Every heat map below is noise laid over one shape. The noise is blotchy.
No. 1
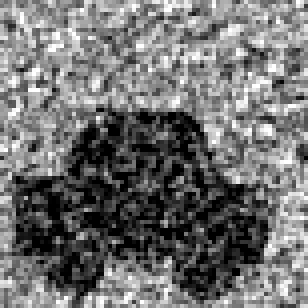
dark car
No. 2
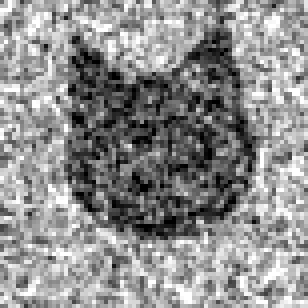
dark cat's head
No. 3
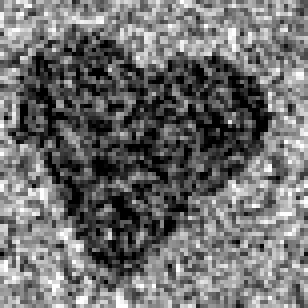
dark heart
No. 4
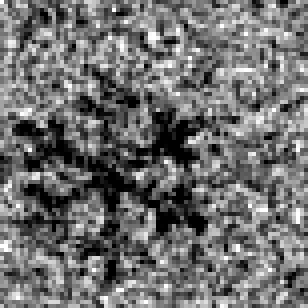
dark snowflake
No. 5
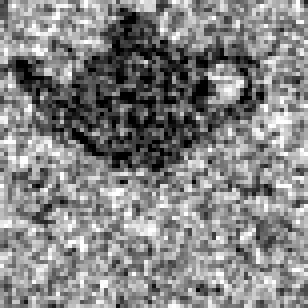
dark teapot
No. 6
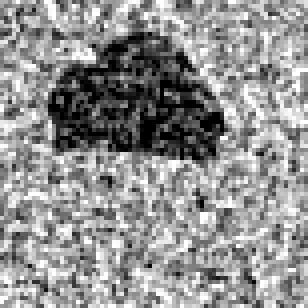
dark cloud
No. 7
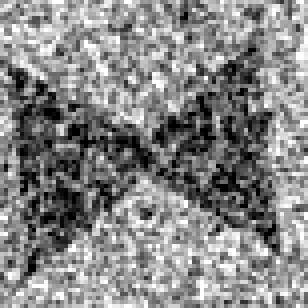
dark bow tie
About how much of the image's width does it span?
nearly all
